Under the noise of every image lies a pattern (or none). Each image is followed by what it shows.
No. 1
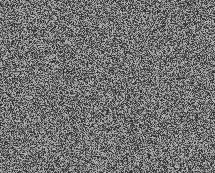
only noise
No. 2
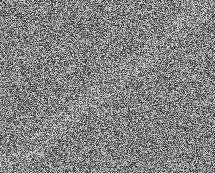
a diagonal band
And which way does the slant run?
bottom left to top right
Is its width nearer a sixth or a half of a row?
a sixth
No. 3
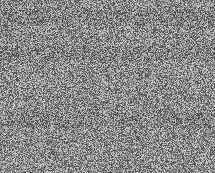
bands of rows
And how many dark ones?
3
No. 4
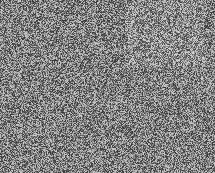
one block
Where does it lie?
top right
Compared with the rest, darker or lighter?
lighter
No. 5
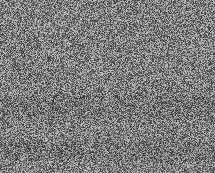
bands of rows
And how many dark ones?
2
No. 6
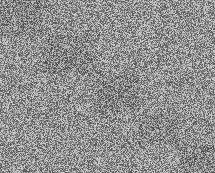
blocks along the diagonal
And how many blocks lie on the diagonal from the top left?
5
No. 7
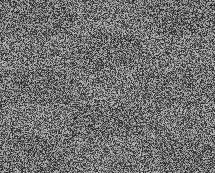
a checkerboard
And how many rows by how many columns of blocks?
5 by 3
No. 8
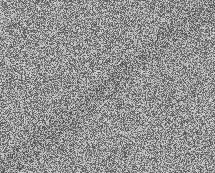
a diagonal band
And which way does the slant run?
bottom left to top right
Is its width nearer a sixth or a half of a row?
a sixth
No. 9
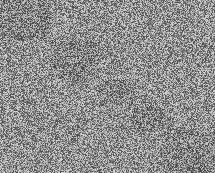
blocks along the diagonal
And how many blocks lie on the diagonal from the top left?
5
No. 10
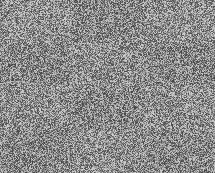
a checkerboard
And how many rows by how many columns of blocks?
4 by 3
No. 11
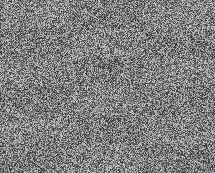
a checkerboard
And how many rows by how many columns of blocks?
6 by 3
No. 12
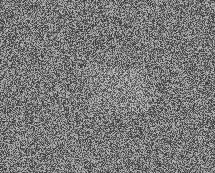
one block
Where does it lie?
centre
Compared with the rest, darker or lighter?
lighter
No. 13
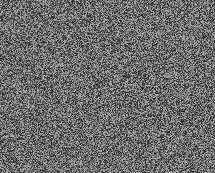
only noise
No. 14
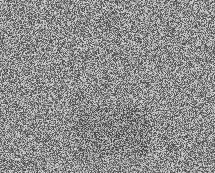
one block
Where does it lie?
bottom middle
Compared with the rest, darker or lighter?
darker
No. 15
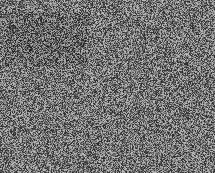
one block
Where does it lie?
top left
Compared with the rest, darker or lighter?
darker
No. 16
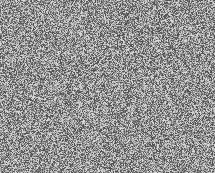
only noise
